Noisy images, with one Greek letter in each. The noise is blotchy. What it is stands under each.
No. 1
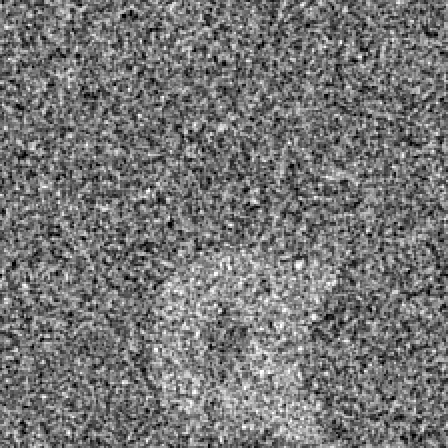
alpha
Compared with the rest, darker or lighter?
lighter
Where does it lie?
bottom middle
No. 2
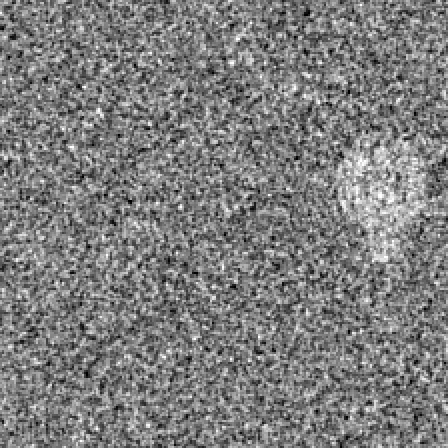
phi
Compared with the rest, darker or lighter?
lighter
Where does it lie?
middle right
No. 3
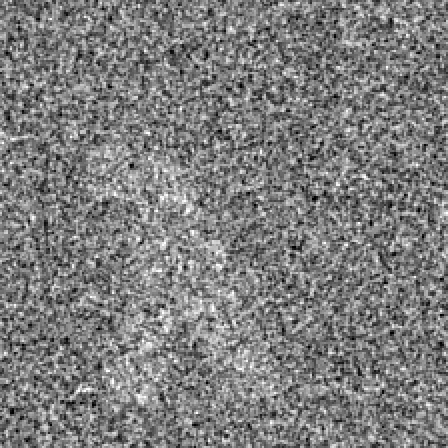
lambda
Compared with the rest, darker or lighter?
lighter
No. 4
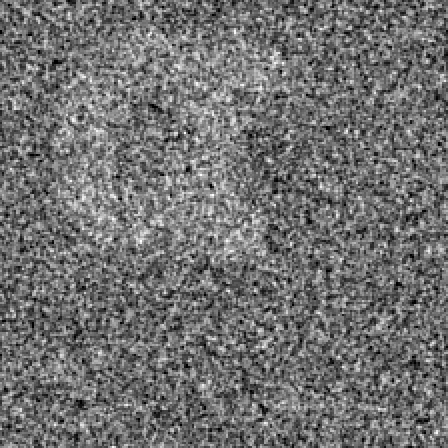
alpha
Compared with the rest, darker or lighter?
lighter
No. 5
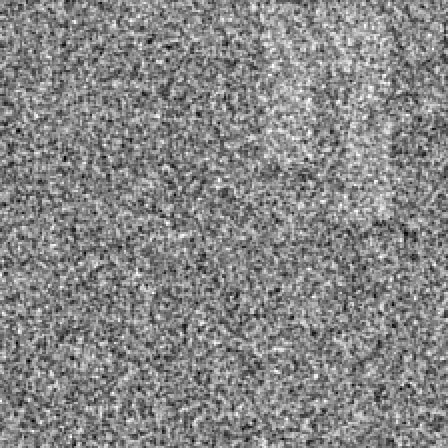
eta
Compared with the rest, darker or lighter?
lighter
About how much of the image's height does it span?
half
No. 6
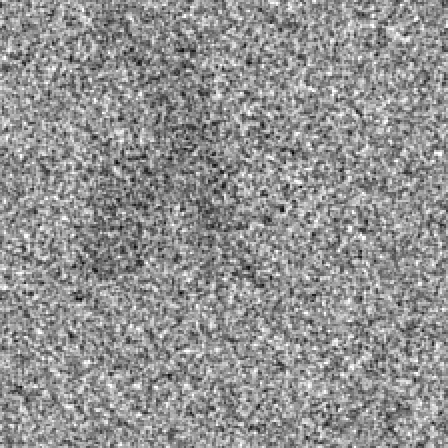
lambda
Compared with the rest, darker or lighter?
darker
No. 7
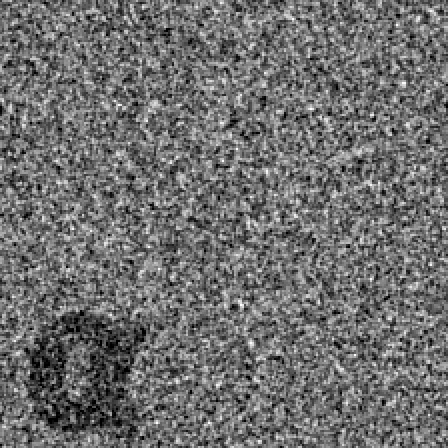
alpha
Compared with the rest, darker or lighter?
darker
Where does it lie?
bottom left
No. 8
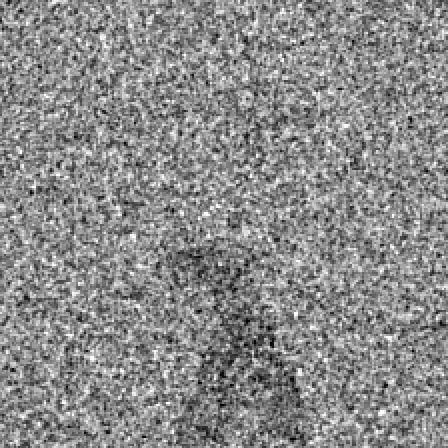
lambda
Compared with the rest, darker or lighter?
darker
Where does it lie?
bottom middle
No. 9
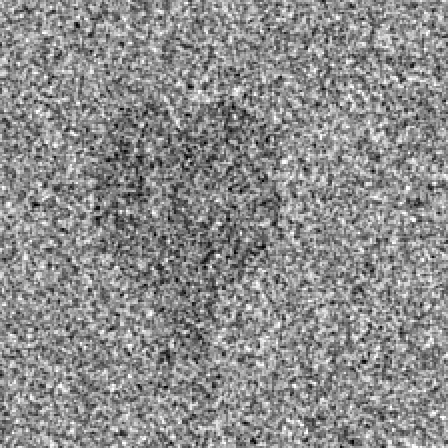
phi
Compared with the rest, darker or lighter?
darker
